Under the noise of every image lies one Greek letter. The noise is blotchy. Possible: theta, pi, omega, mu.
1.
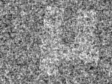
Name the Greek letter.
mu
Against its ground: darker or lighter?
lighter
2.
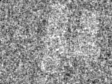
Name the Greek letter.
mu
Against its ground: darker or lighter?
lighter
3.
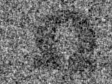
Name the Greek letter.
omega
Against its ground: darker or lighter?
darker
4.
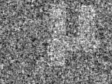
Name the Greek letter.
mu
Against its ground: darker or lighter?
lighter
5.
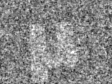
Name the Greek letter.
mu
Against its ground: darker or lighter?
lighter
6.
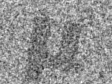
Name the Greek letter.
mu
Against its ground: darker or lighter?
darker
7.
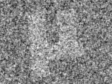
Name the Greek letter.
mu
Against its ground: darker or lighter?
lighter
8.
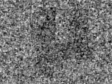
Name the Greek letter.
mu
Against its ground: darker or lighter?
darker
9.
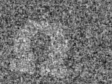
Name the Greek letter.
omega
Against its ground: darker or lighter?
lighter
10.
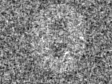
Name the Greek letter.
theta
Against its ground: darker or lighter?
lighter
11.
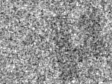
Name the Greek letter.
mu
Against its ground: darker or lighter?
darker
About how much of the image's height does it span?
nearly all
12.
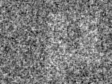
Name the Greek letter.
mu
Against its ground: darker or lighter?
lighter
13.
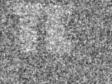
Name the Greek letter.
pi
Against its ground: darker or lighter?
lighter
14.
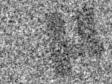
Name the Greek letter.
mu
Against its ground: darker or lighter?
darker
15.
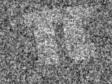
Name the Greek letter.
pi
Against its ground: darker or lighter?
lighter
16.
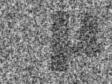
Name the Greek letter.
mu
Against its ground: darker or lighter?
darker
